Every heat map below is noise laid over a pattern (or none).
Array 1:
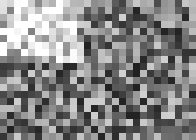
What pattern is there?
one block
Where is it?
top left
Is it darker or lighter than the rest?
lighter
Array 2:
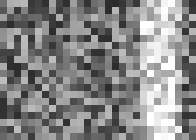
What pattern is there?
one band of columns
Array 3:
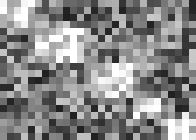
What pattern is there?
blocks along the diagonal
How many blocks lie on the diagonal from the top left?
5
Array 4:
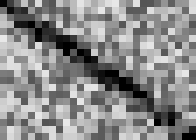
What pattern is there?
a diagonal band
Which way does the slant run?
top left to bottom right
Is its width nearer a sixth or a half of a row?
a sixth
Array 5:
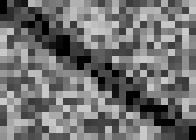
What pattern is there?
a diagonal band
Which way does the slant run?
top left to bottom right
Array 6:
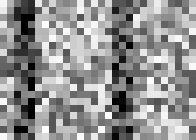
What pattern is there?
bands of columns
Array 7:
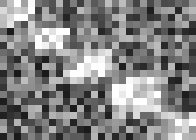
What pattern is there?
blocks along the diagonal
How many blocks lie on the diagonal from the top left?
5
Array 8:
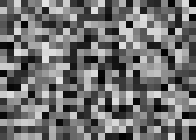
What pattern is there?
only noise
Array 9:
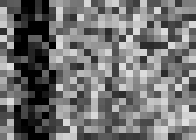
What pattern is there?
one band of columns
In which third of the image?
left
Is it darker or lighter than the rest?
darker
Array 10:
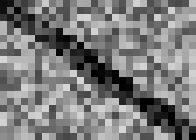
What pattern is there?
a diagonal band
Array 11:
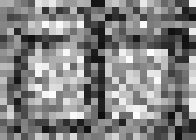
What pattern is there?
bands of rows crossing bands of columns
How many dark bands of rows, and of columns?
3 and 3
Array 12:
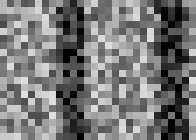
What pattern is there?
bands of columns
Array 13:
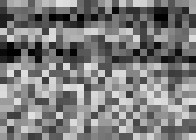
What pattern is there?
bands of rows
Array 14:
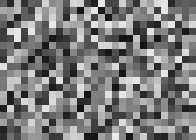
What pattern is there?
only noise
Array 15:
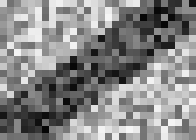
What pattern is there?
a diagonal band
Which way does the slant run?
bottom left to top right
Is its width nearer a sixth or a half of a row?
a half
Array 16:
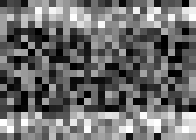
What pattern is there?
bands of rows
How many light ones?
2
